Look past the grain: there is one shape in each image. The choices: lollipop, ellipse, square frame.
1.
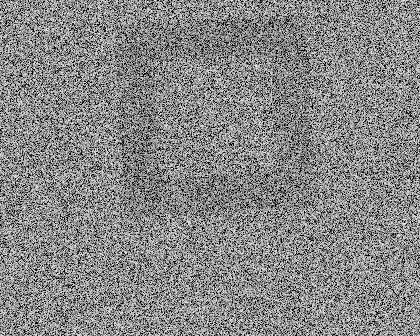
square frame
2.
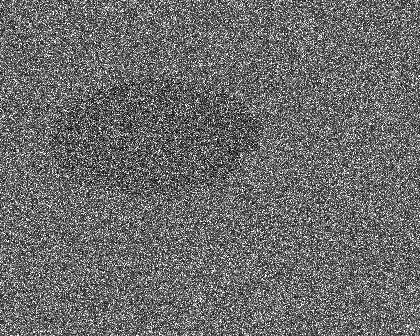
ellipse
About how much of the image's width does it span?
half
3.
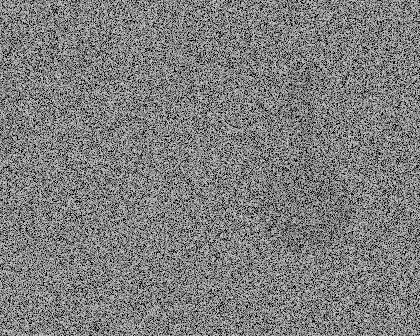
lollipop
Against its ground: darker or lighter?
darker
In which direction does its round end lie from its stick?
down
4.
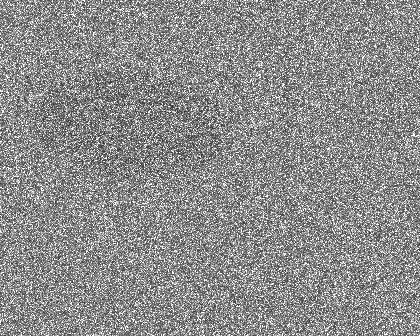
ellipse
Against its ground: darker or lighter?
darker
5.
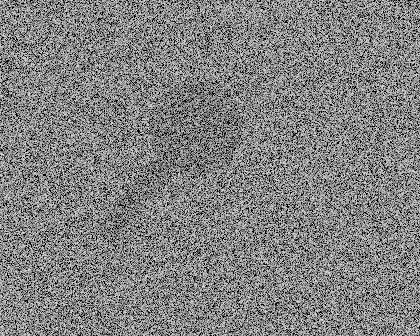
lollipop
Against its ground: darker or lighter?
darker
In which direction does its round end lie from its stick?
up and right
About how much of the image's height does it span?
half
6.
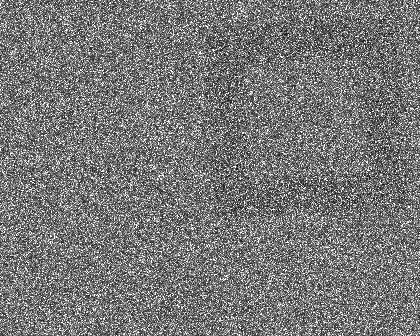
square frame
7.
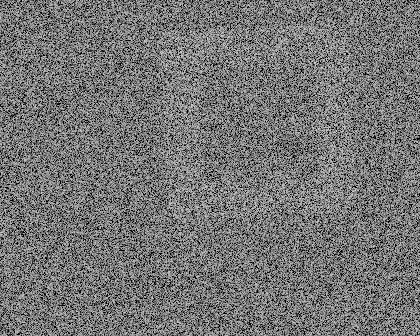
square frame
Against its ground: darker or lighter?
lighter
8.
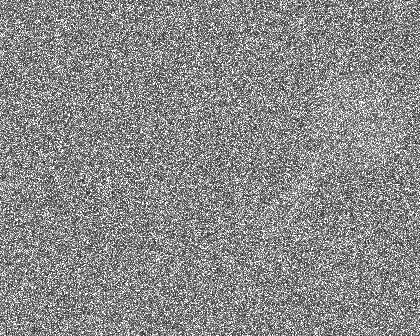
lollipop
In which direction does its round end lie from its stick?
up and right
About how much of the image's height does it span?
half
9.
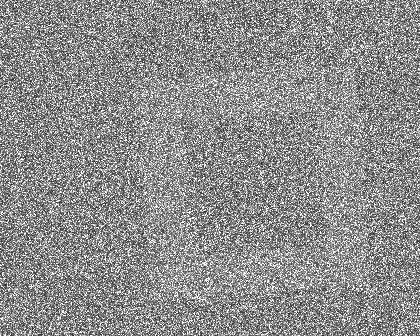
square frame
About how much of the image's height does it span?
two thirds
